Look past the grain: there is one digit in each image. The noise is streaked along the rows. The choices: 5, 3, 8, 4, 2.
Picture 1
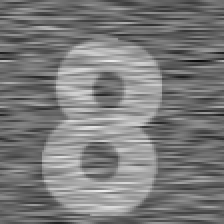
light 8
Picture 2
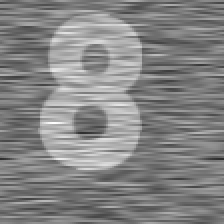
light 8
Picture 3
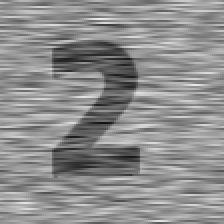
dark 2
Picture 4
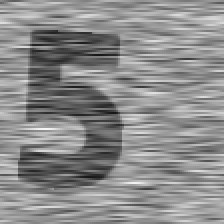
dark 5
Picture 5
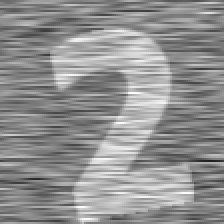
light 2
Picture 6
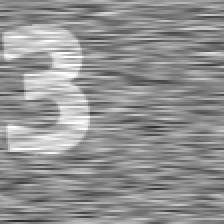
light 3
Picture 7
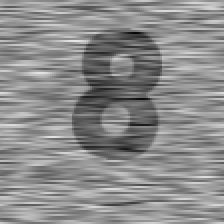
dark 8
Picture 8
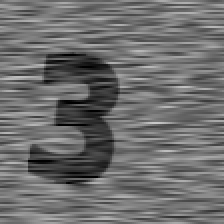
dark 3
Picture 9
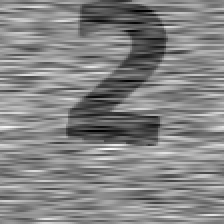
dark 2
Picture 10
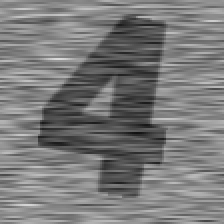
dark 4
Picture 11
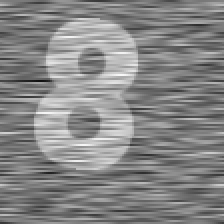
light 8
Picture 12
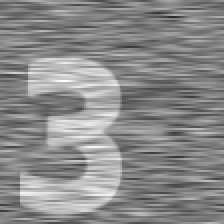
light 3
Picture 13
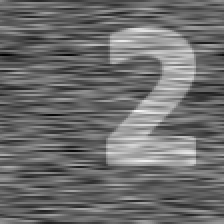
light 2
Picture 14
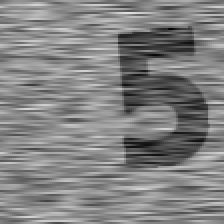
dark 5
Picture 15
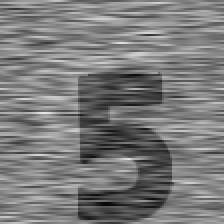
dark 5
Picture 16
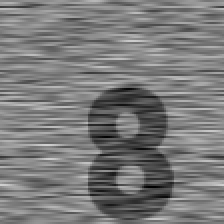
dark 8
